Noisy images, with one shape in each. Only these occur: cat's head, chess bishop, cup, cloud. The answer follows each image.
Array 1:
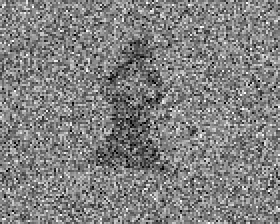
chess bishop
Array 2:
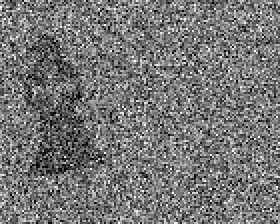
chess bishop
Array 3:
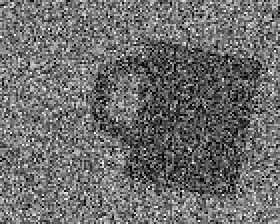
cup
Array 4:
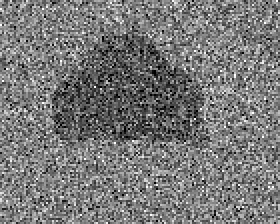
cloud
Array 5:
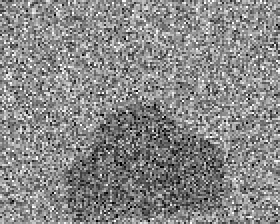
cloud
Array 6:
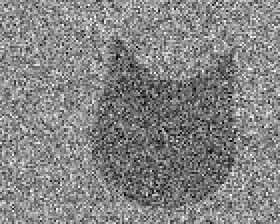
cat's head
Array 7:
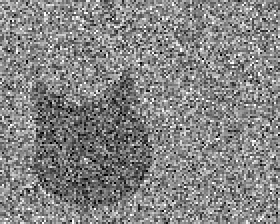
cat's head
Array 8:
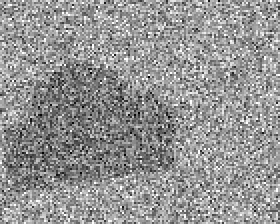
cloud
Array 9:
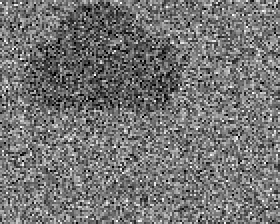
cloud
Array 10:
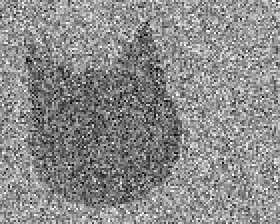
cat's head
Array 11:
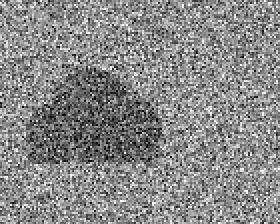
cloud
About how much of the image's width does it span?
half
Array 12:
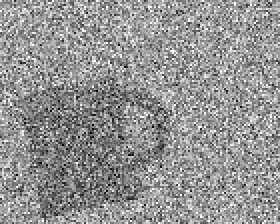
cup
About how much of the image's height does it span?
two thirds
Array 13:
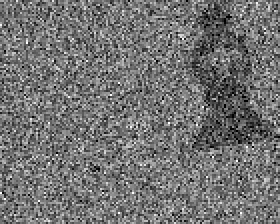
chess bishop
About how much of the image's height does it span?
two thirds
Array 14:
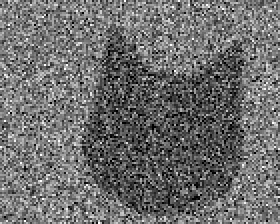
cat's head
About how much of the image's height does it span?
nearly all
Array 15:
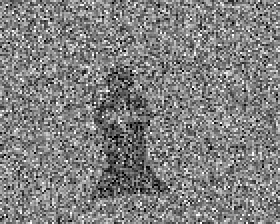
chess bishop
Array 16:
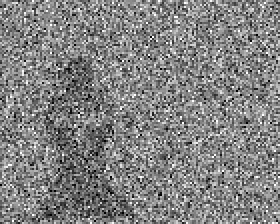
chess bishop
